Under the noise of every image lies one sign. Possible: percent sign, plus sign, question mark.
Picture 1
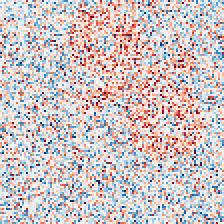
percent sign
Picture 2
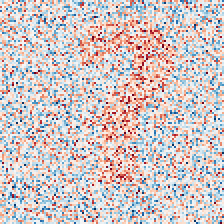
question mark
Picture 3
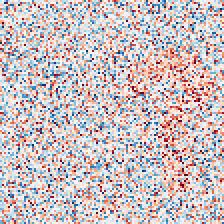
question mark
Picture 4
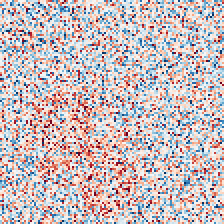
percent sign
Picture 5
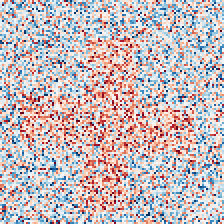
plus sign
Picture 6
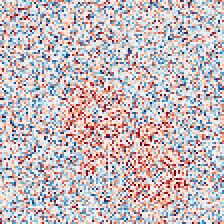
percent sign
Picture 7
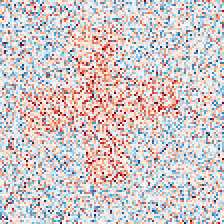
plus sign
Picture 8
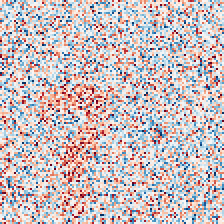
question mark
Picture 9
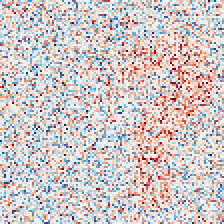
question mark
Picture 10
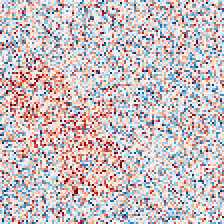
percent sign
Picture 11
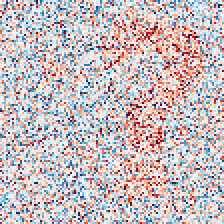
question mark
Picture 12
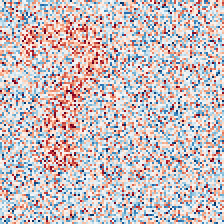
question mark
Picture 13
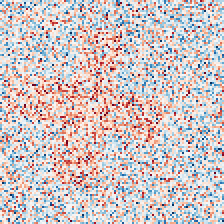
plus sign
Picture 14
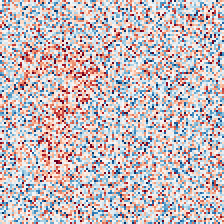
question mark
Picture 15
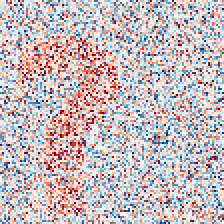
question mark
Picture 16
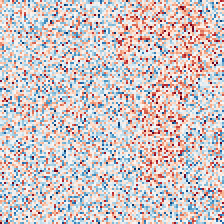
question mark
